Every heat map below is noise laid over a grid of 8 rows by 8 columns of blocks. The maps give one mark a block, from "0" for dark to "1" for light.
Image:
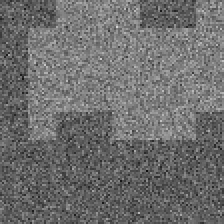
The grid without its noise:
0 0 1 1 1 0 0 1
0 1 1 1 1 1 1 1
0 1 1 1 1 1 1 1
0 1 1 1 1 1 1 1
0 1 0 0 1 1 1 0
0 0 0 0 0 0 0 0
0 0 0 0 0 0 0 0
0 0 0 0 0 0 0 0
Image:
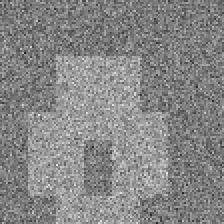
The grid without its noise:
0 0 0 0 0 0 0 0
0 0 0 0 0 0 0 0
0 0 1 1 1 0 0 0
0 0 1 1 1 0 0 0
0 1 1 1 1 1 0 0
0 1 1 0 1 1 0 0
0 1 1 0 1 1 0 0
0 0 1 1 1 0 0 0
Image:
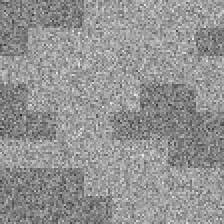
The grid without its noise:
0 0 0 1 1 1 1 1
0 1 1 1 1 1 1 0
1 1 1 1 1 1 1 1
0 1 1 1 1 0 0 1
0 0 1 1 0 0 0 0
1 1 1 1 1 1 0 0
0 0 0 1 1 1 1 1
0 0 0 0 1 1 1 1
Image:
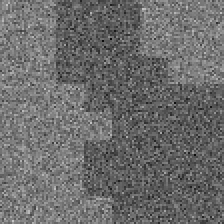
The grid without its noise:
1 1 0 0 0 1 1 1
1 1 0 0 0 1 1 1
1 1 0 0 0 0 1 1
1 1 1 0 0 0 0 0
1 1 1 1 0 0 0 0
1 1 1 0 0 0 0 0
1 1 1 0 0 0 0 0
1 1 1 1 0 0 0 0
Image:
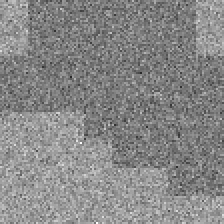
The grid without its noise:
1 0 0 0 0 0 0 1
1 0 0 0 0 0 0 1
0 0 0 0 0 0 0 0
0 0 0 0 0 0 0 0
1 1 1 0 0 0 0 0
1 1 1 1 0 0 0 0
1 1 1 1 1 1 0 0
1 1 1 1 1 1 1 1
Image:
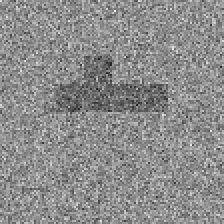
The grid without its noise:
1 1 1 1 1 1 1 1
1 1 1 1 1 1 1 1
1 1 1 0 1 1 1 1
1 1 0 0 0 0 1 1
1 1 1 1 1 1 1 1
1 1 1 1 1 1 1 1
1 1 1 1 1 1 1 1
1 1 1 1 1 1 1 1
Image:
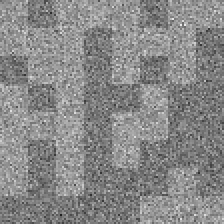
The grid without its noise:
1 0 1 1 1 0 1 1
1 1 1 0 1 1 1 0
0 1 1 0 1 0 1 0
1 0 1 0 0 1 0 0
1 1 1 0 1 1 0 0
1 0 1 0 1 0 0 0
1 0 1 0 0 0 1 0
0 0 0 0 0 1 1 1
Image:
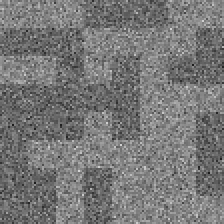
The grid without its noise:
1 1 1 0 0 0 1 1
0 0 0 1 1 1 1 0
1 1 0 1 0 1 0 0
0 0 0 0 0 1 1 1
0 0 0 1 0 1 1 0
0 1 1 1 1 1 1 0
0 0 1 0 1 1 1 0
0 0 1 0 1 1 1 1
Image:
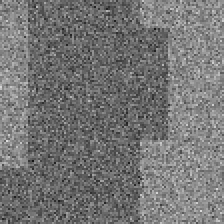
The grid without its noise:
1 0 0 0 0 1 1 1
1 0 0 0 0 0 1 1
1 0 0 0 0 0 1 1
1 0 0 0 0 0 1 1
1 0 0 0 0 0 1 1
1 0 0 0 0 1 1 1
0 0 0 0 0 1 1 1
0 0 0 0 0 1 1 1
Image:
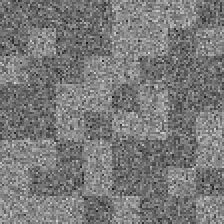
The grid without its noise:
0 0 0 0 1 1 1 0
0 1 0 0 1 1 0 1
1 0 0 1 1 0 0 0
0 0 1 1 0 1 0 0
0 0 1 0 1 1 0 1
1 1 0 1 0 0 0 1
1 0 0 1 0 0 1 0
1 1 1 0 1 0 0 1
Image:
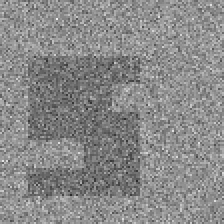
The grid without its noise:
1 1 1 1 1 1 1 1
1 1 1 1 1 1 1 1
1 0 0 0 0 1 1 1
1 0 0 0 1 1 1 1
1 0 0 0 0 1 1 1
1 1 1 0 0 1 1 1
1 0 0 0 0 1 1 1
1 1 1 1 1 1 1 1
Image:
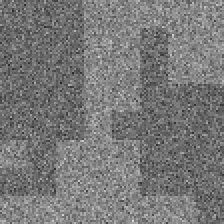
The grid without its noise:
0 0 0 1 1 1 1 1
0 0 0 1 1 0 1 1
0 0 0 1 1 0 1 1
0 0 0 1 1 0 0 0
0 0 0 1 0 0 0 0
1 0 1 1 1 0 0 0
0 0 1 1 1 0 0 0
1 1 1 1 1 1 1 0
